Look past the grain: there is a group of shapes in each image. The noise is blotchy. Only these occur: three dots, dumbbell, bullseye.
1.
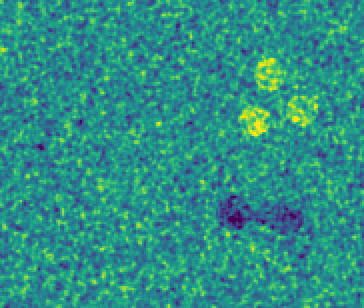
top right: light three dots; bottom right: dark dumbbell
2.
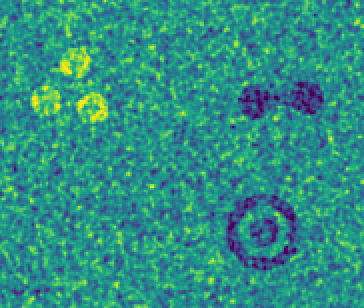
top left: light three dots; top right: dark dumbbell; bottom right: dark bullseye
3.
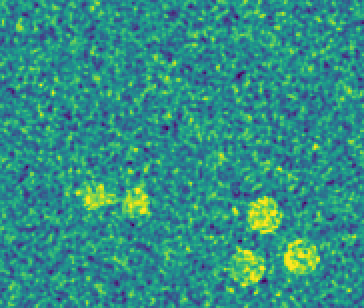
bottom left: light dumbbell; bottom right: light three dots
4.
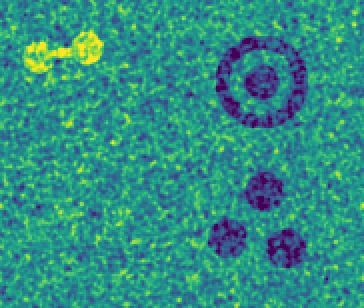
top left: light dumbbell; top right: dark bullseye; bottom right: dark three dots
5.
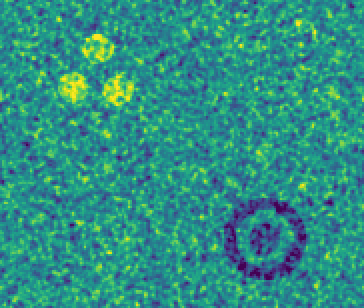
top left: light three dots; bottom right: dark bullseye
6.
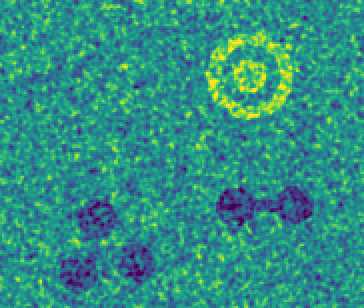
top right: light bullseye; bottom left: dark three dots; bottom right: dark dumbbell
